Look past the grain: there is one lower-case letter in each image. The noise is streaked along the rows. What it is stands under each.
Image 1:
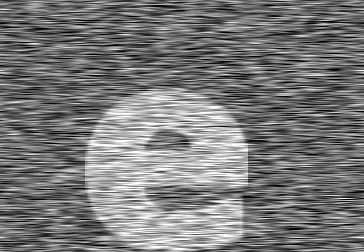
light e
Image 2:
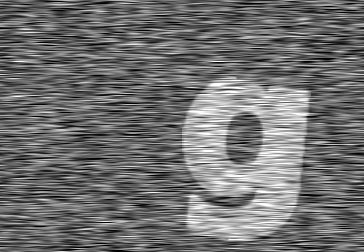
light g
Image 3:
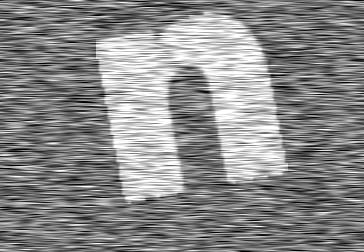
light n
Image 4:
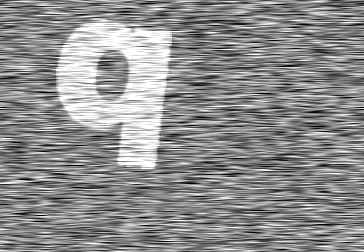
light q
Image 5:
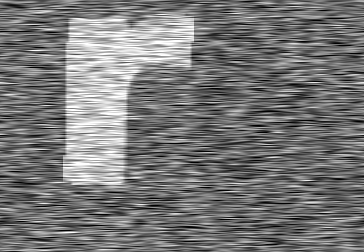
light r
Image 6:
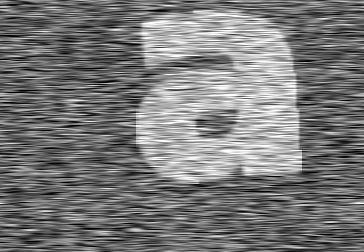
light a
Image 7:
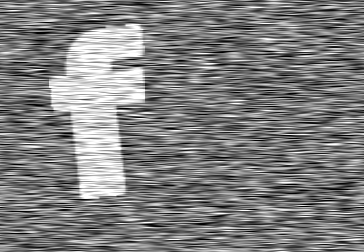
light f
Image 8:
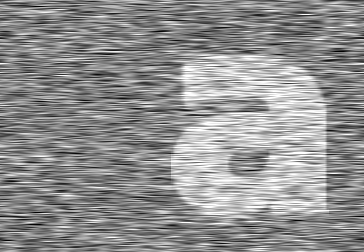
light a
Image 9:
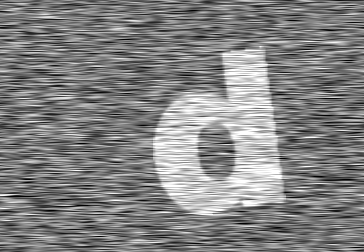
light d
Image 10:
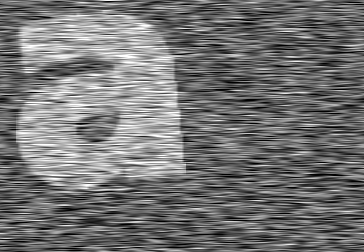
light a
